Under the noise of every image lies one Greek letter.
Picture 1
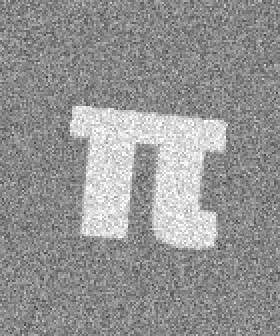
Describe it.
light pi
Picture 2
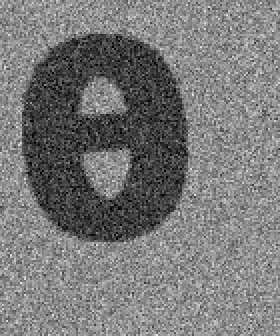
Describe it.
dark theta
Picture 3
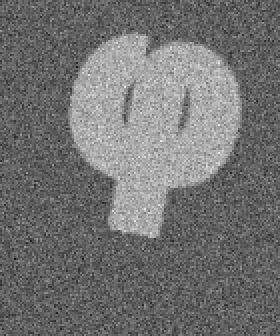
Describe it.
light phi
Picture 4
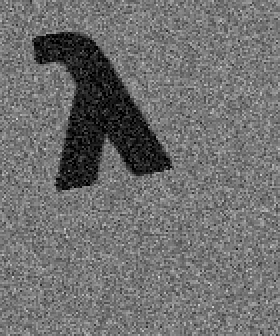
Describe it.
dark lambda
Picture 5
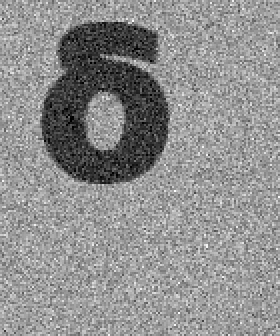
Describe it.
dark delta
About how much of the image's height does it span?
half
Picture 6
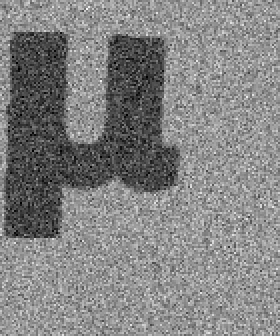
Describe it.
dark mu
